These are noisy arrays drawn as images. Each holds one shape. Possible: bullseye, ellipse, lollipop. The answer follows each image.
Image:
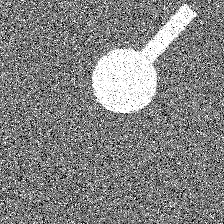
lollipop
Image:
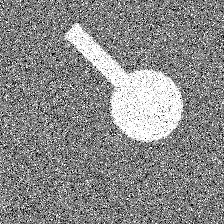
lollipop
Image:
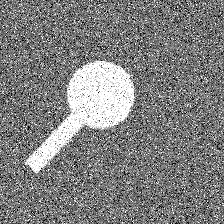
lollipop
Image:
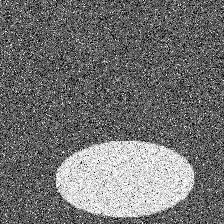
ellipse
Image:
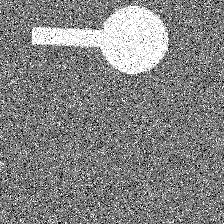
lollipop
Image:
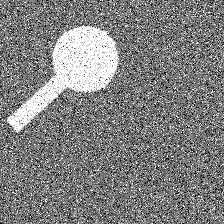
lollipop
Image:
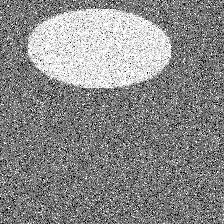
ellipse
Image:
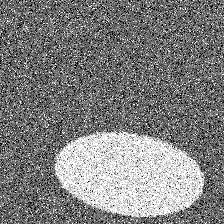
ellipse
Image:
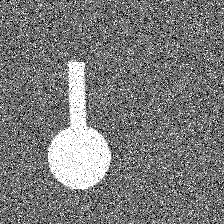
lollipop
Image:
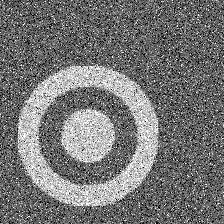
bullseye
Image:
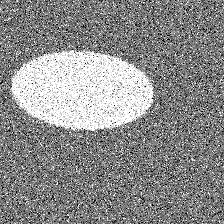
ellipse
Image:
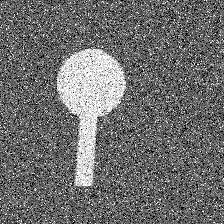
lollipop
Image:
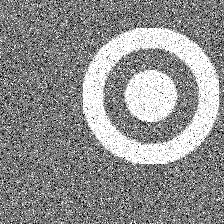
bullseye
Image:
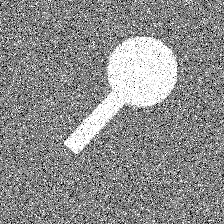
lollipop
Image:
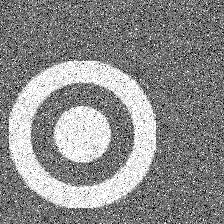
bullseye
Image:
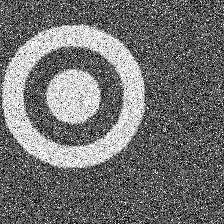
bullseye
